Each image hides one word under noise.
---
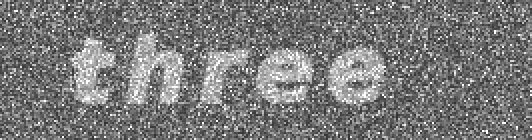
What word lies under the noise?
three
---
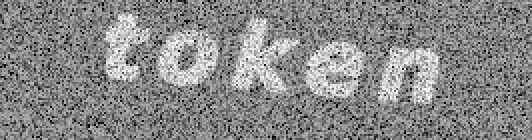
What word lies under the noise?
token
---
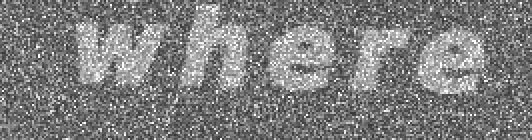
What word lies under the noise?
where
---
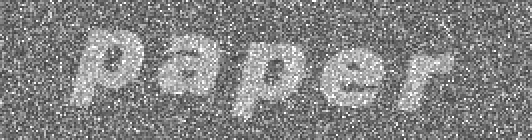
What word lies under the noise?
paper
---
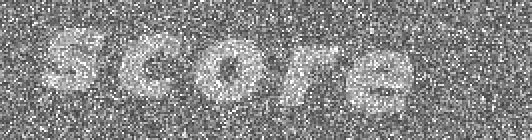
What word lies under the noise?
score
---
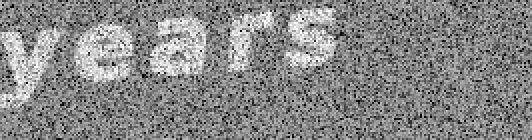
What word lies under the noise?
years
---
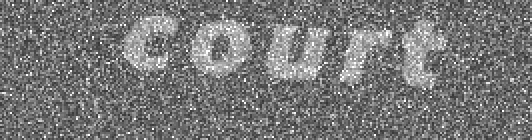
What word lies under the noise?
court
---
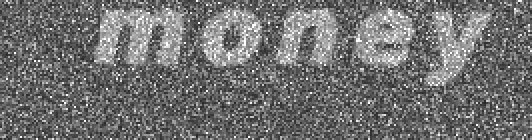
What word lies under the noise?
money
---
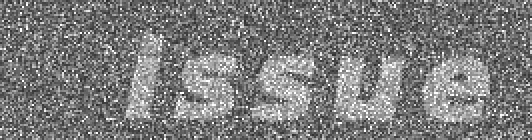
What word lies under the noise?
issue
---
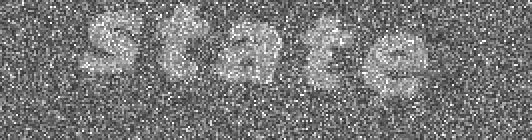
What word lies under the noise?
state
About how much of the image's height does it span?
two thirds
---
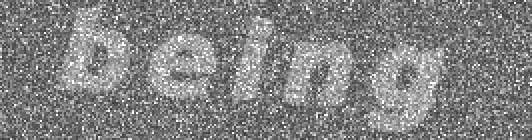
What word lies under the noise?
being
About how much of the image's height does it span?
nearly all
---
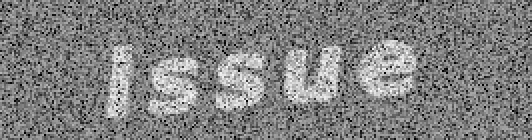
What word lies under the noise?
issue
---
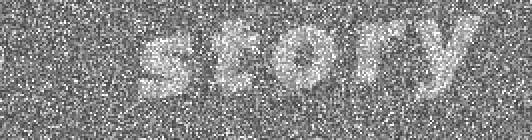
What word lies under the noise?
story
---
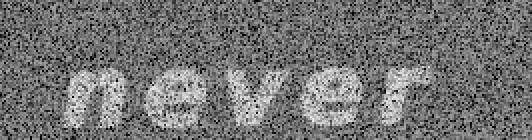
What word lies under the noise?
never
